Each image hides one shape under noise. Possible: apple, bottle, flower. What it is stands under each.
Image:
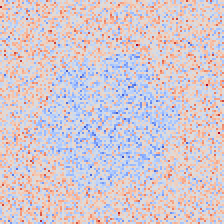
blue flower
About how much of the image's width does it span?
two thirds
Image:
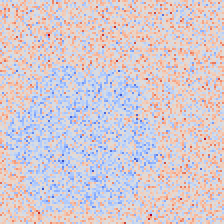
blue flower
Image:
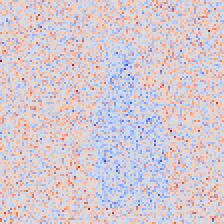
blue bottle
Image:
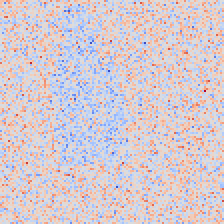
blue bottle
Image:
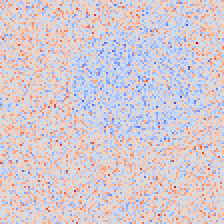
blue apple
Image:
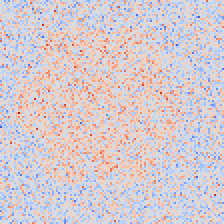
red flower
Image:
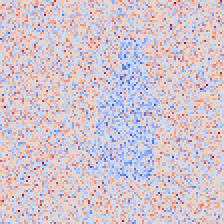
blue bottle
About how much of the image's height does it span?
two thirds
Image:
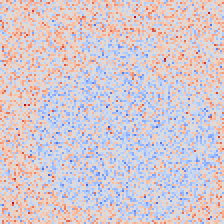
blue apple
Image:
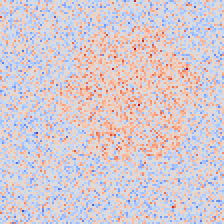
red flower
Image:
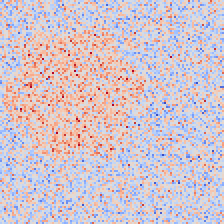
red flower
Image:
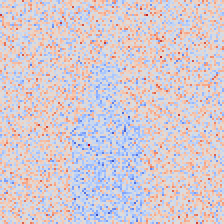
blue bottle
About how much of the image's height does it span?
two thirds
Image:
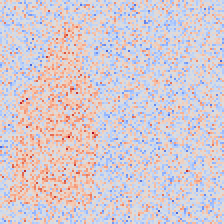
red bottle
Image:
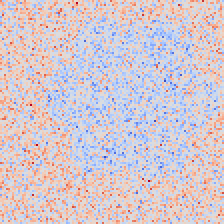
blue flower
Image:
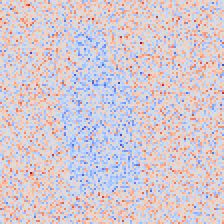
blue bottle
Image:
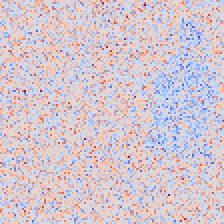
blue bottle
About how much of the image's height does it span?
two thirds
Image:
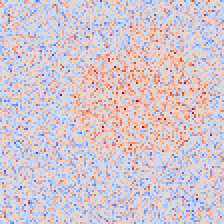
red apple
